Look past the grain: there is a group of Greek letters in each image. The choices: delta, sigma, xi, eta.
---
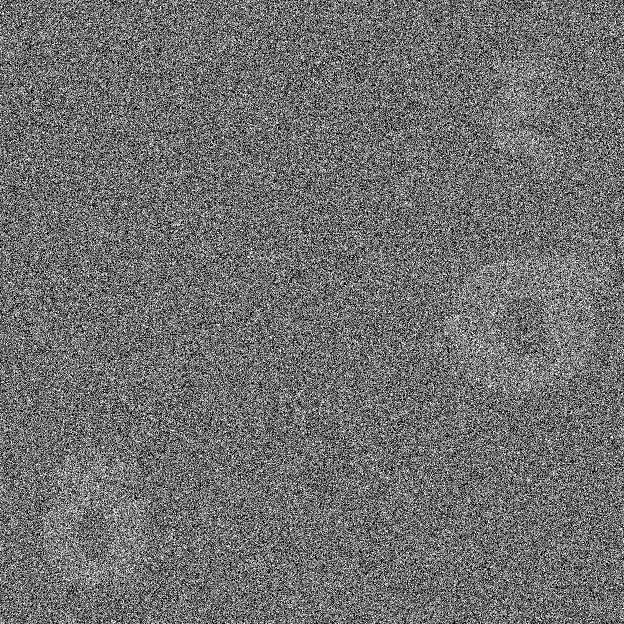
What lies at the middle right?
sigma
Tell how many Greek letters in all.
3
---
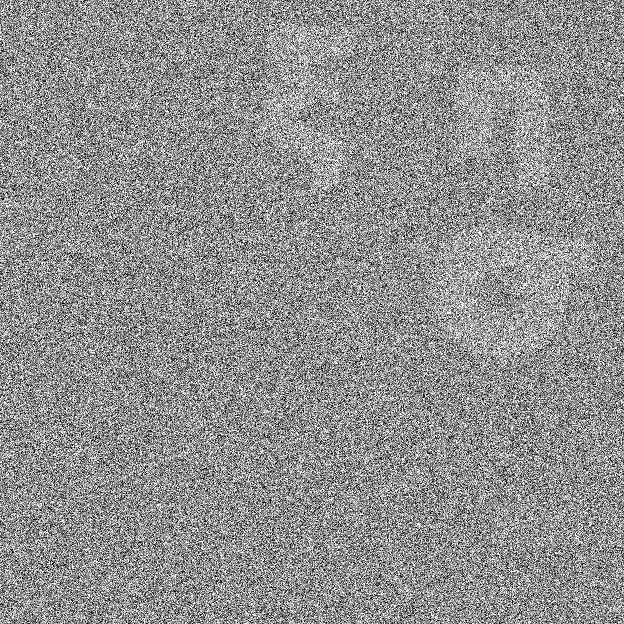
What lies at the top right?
eta
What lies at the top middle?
xi
